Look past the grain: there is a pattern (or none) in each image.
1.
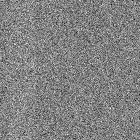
one vertical stripe
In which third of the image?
left
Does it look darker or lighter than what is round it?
lighter
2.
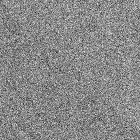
a sharp edge
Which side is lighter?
top right
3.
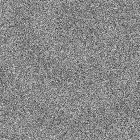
rings round one point
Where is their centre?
top middle
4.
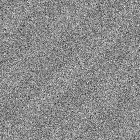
diagonal stripes
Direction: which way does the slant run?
bottom left to top right
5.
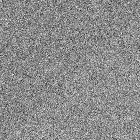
a sharp edge
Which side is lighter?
bottom right
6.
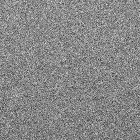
a smooth slope
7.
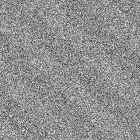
diagonal stripes
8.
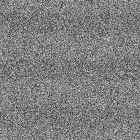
horizontal stripes
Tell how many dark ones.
3
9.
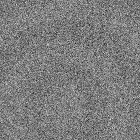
rings round one point
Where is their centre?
bottom middle
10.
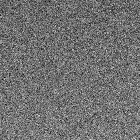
a smooth slope
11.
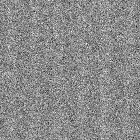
vertical stripes
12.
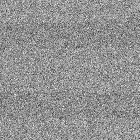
horizontal stripes
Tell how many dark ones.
2
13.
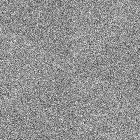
spokes from one point
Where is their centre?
centre
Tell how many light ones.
3
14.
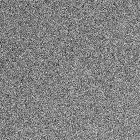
a smooth slope
